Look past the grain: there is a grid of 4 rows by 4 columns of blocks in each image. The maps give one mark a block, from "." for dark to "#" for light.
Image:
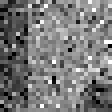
. # # #
. # # #
. # # #
. # # .
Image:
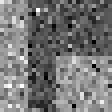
# . . .
# . . .
# . # #
# . # #
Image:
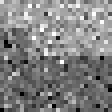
# # # #
. # # #
. . . .
. . . .
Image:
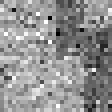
# # . #
# # . .
# # # .
# # # .
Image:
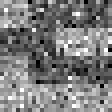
# . . .
. . # #
# . . .
# # # #
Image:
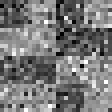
. # . #
# # . .
. . # #
# # . #
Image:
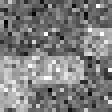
. . . .
. . . #
# # # .
# . . .
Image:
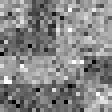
# . # #
. . # #
# # # .
. . . #
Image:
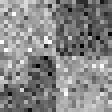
# # . .
# # . .
# . # #
. . # #
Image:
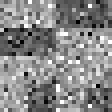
# # . .
. . # #
# # # #
# . # .
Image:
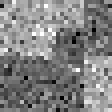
# # # .
# # . .
. . . #
. . . #
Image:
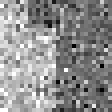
# . . .
# # . .
# # . .
# # . .
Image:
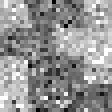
# . . #
. . # #
# . . #
# . . .
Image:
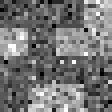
. . . #
# . # #
. . . .
. # # .
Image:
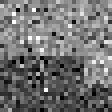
# # # #
# # # #
. . . #
. . . .
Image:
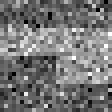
. . . .
# # # #
. . # #
. . . .
